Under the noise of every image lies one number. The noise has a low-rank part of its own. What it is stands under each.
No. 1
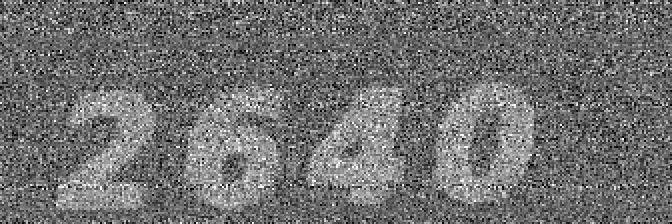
2640
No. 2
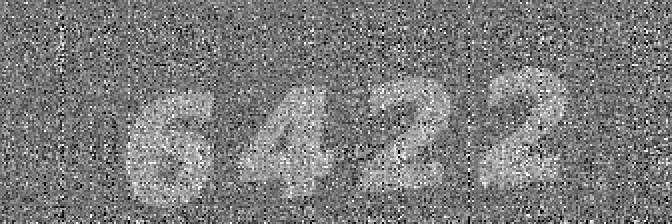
6422
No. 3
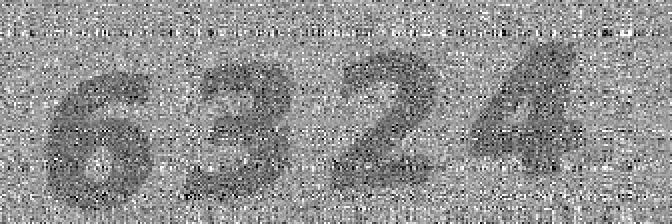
6324
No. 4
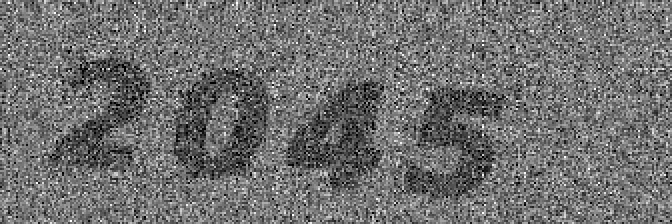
2045
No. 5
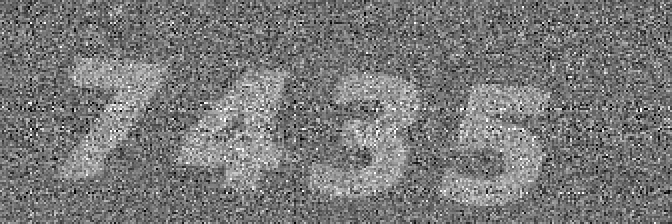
7435
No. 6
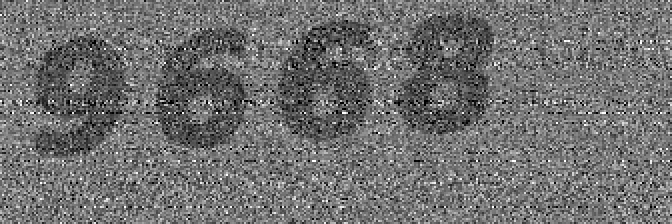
9668
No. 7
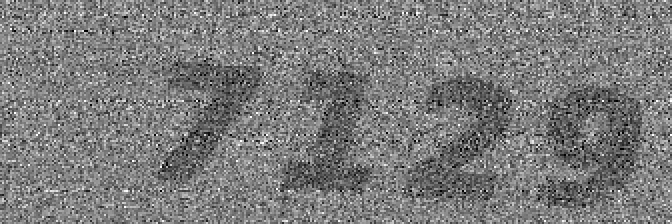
7129
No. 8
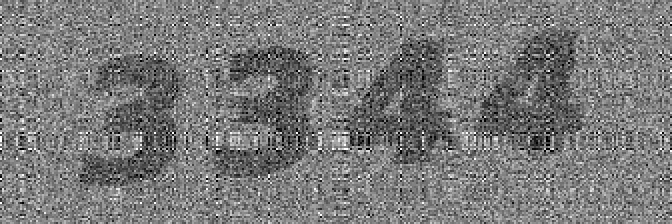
3344
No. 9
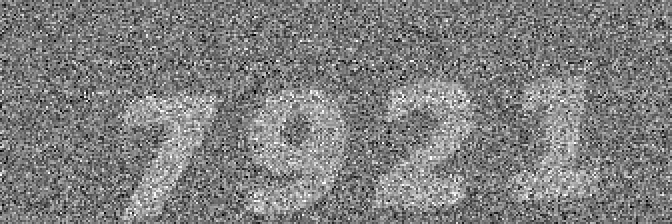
7921
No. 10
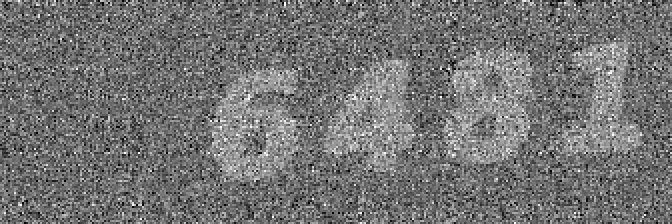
6481
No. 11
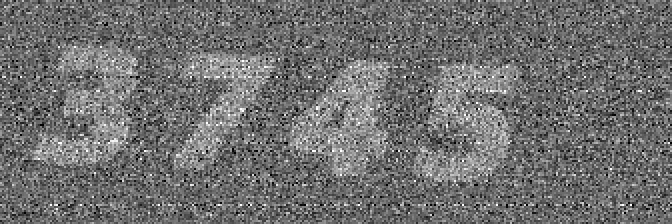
3745
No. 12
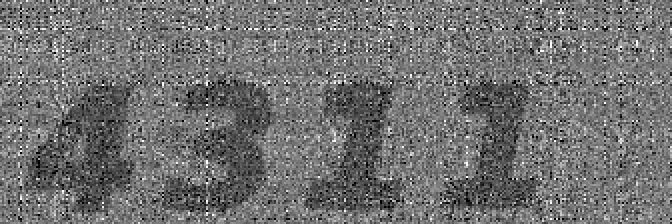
4311
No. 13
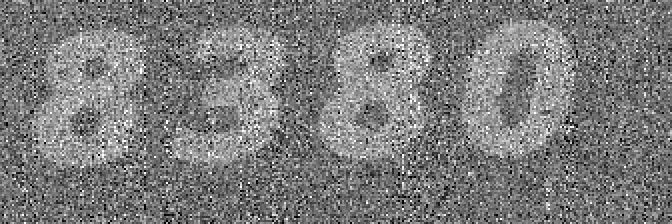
8380
